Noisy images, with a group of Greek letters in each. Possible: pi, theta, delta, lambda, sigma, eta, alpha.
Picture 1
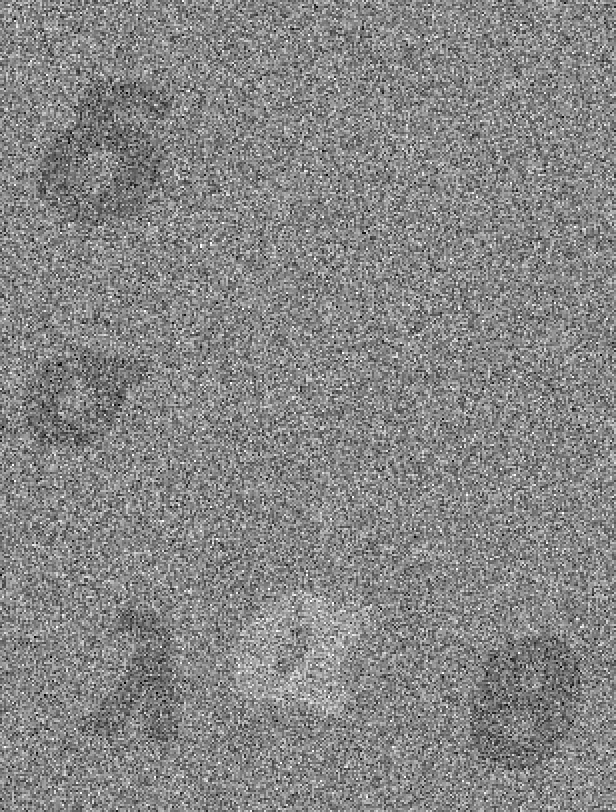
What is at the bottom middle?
alpha
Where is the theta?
bottom right
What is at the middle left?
sigma
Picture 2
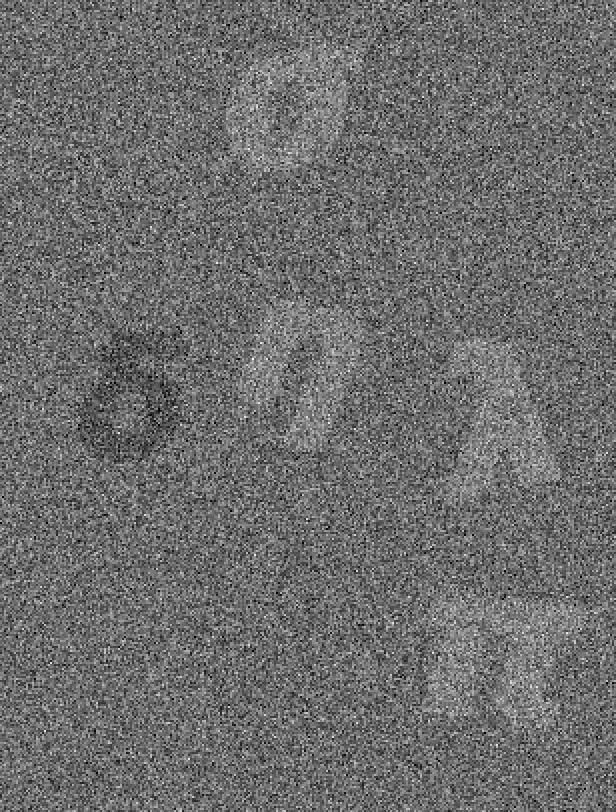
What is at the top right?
nothing
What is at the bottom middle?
nothing
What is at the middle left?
delta
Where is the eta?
centre
